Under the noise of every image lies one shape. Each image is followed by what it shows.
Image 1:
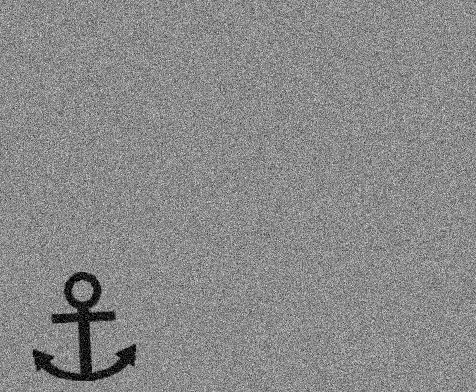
anchor
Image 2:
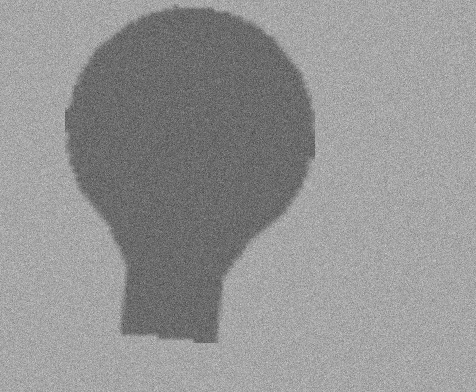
light bulb
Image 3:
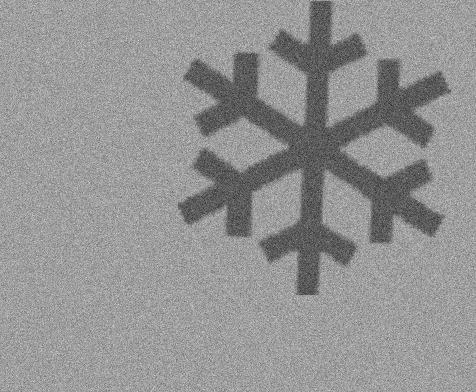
snowflake
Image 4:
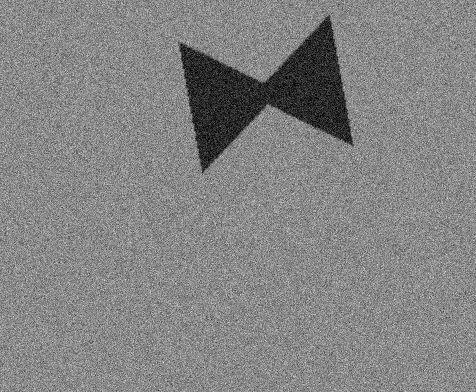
bow tie
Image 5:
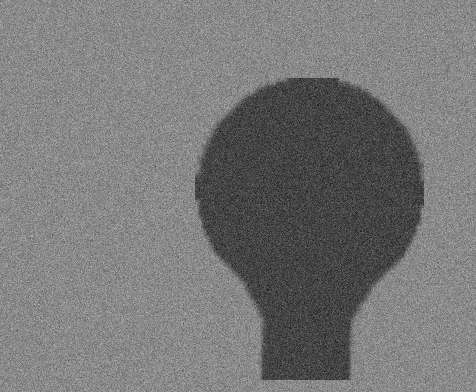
light bulb
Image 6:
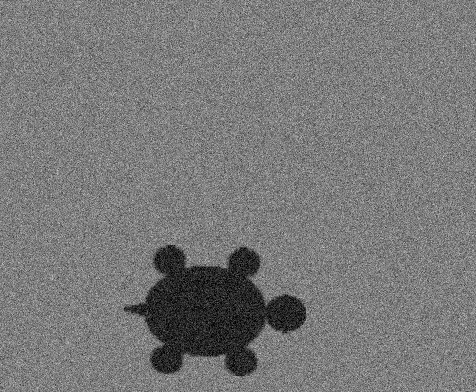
turtle
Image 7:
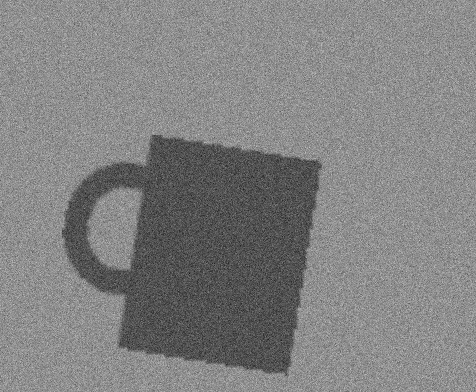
cup
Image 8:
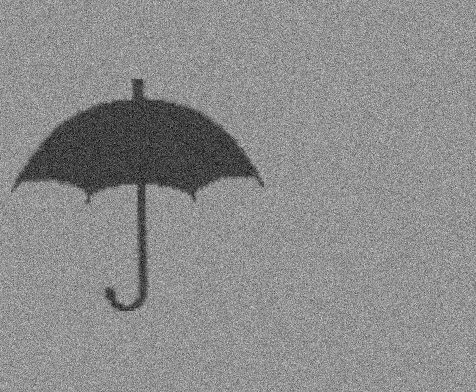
umbrella
